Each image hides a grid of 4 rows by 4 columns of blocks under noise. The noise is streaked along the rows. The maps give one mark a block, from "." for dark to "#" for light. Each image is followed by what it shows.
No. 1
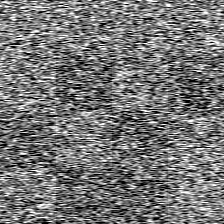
# # # #
# . # .
. # . #
# . . #
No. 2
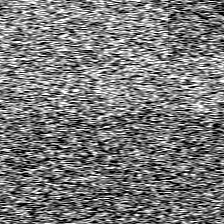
# # # .
# # # #
. . . .
. . . .
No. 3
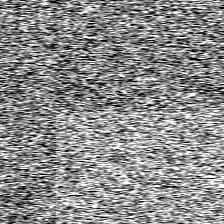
. . . .
. . . .
. # # #
. # # #
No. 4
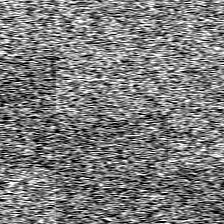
# # # #
. # # #
. . . #
# . . .
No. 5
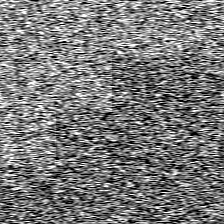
# # # #
# # . .
# . . .
. . . .
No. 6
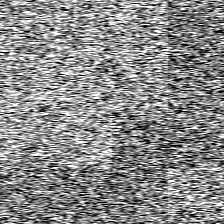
# # # .
# # # .
# # . .
. . . #
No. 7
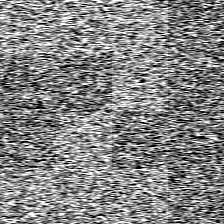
# # # .
. . # .
. # . .
# # # .
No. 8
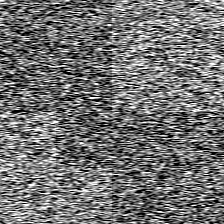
. . # #
. . # #
# . . .
# # . .
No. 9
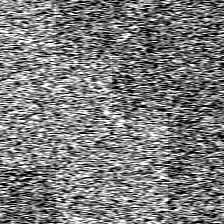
# . . .
# # . .
# # # .
. # # .
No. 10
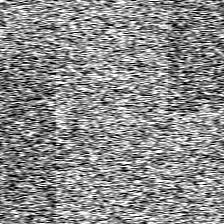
# # # .
. # # .
. # # #
. # # #
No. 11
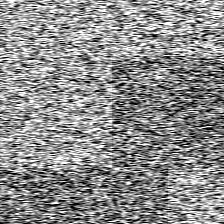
# # # #
# # . .
# # . .
. . . #
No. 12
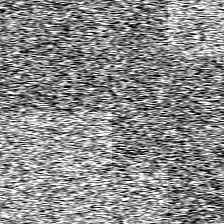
. . . #
. . . .
# # . .
# # # .
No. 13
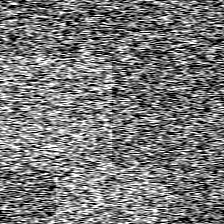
. . . .
# # . .
# # . .
. # # .
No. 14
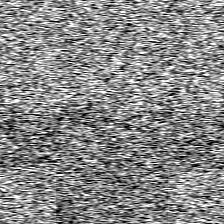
# # # #
# # # #
. . . .
# . . #
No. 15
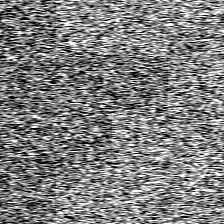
. # # #
. . . #
. . # #
. # # #
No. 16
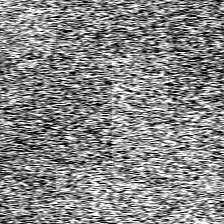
# . . .
. . # .
. . # #
. # # #
